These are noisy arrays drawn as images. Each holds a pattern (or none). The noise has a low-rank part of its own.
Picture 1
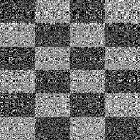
a checkerboard
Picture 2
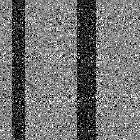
bands of columns
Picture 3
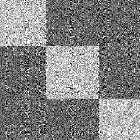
blocks along the diagonal
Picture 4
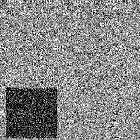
one block
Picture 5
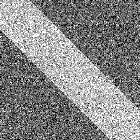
a diagonal band
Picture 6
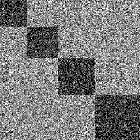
blocks along the diagonal
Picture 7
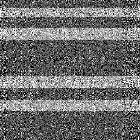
bands of rows
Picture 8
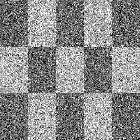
a checkerboard
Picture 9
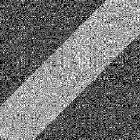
a diagonal band
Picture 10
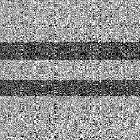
bands of rows
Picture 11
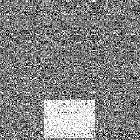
one block
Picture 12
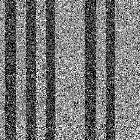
bands of columns
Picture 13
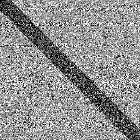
a diagonal band
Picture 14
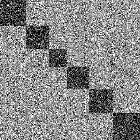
blocks along the diagonal
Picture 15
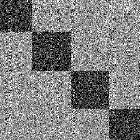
blocks along the diagonal
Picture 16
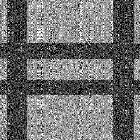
bands of rows crossing bands of columns
